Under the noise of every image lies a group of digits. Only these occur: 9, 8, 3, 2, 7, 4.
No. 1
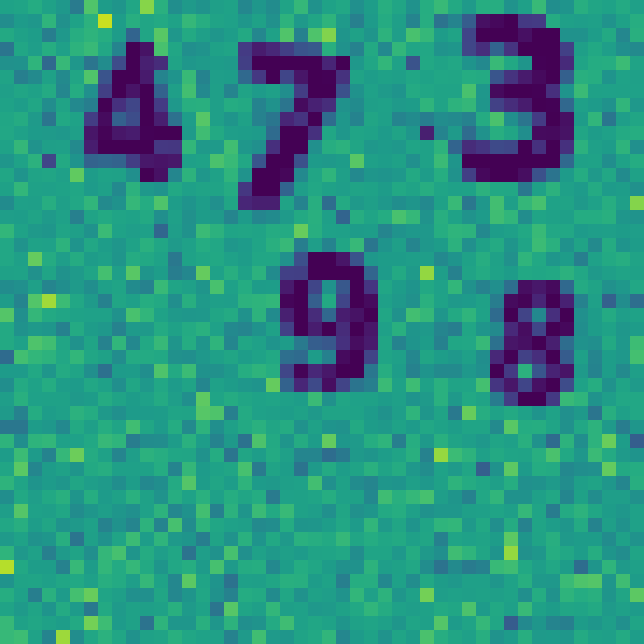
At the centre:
9
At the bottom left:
nothing
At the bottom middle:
nothing
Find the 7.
top middle
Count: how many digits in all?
5
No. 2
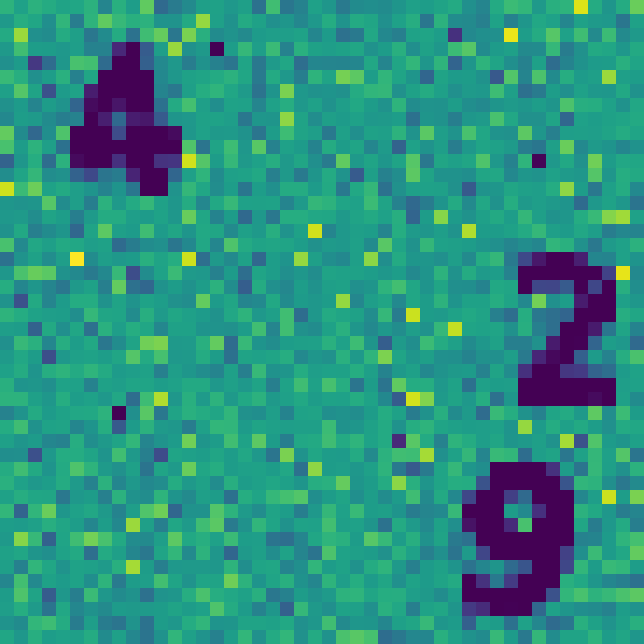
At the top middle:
nothing
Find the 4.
top left
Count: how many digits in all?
3
